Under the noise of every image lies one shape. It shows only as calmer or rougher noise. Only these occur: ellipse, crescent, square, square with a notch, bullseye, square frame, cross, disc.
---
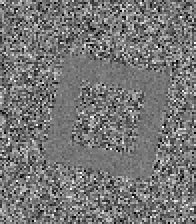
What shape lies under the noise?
square frame
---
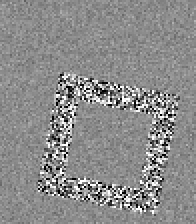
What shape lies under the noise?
square frame
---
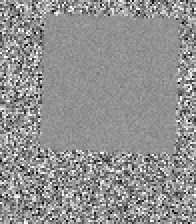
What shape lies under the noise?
square
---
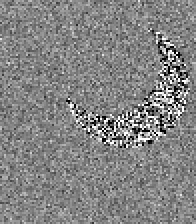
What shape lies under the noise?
crescent
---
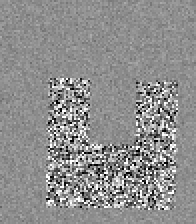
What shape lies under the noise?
square with a notch
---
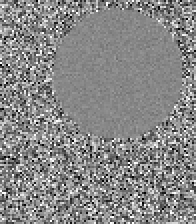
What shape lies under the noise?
disc
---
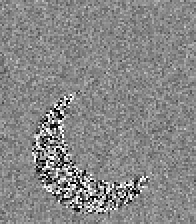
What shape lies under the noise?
crescent
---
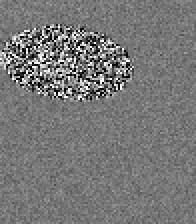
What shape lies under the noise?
ellipse
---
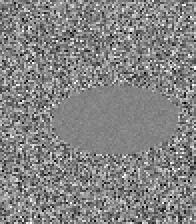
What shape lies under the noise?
ellipse
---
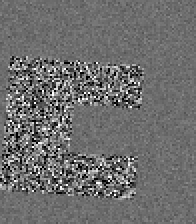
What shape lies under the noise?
square with a notch
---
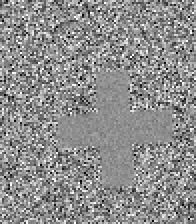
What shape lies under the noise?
cross
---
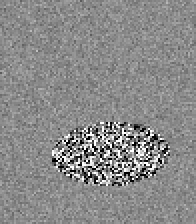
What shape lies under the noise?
ellipse
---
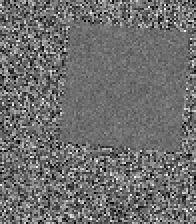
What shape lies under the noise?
square
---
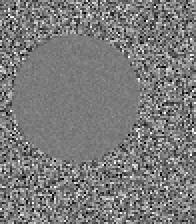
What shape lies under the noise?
disc
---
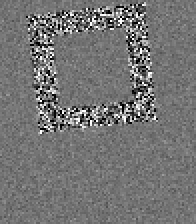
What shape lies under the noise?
square frame
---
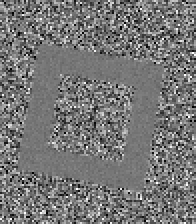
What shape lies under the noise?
square frame
